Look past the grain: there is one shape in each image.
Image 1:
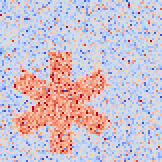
asterisk
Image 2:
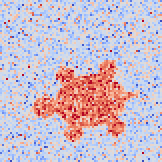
turtle
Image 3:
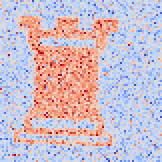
chess rook
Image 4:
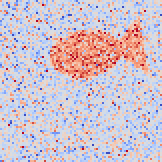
fish
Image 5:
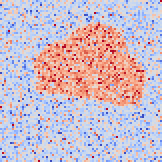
cloud
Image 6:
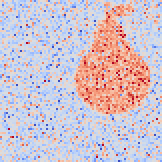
pear
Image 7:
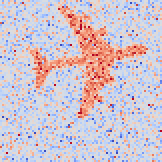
airplane
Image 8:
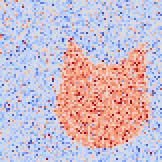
cat's head
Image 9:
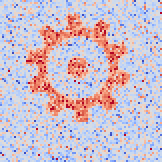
gear
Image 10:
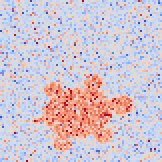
turtle
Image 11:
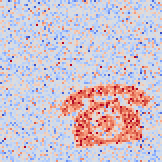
telephone
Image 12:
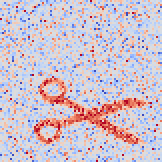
pair of scissors
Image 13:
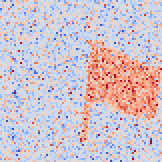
flag
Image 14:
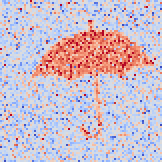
umbrella
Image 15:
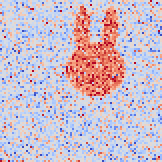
rabbit's head
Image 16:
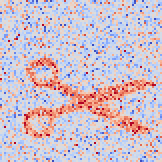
pair of scissors
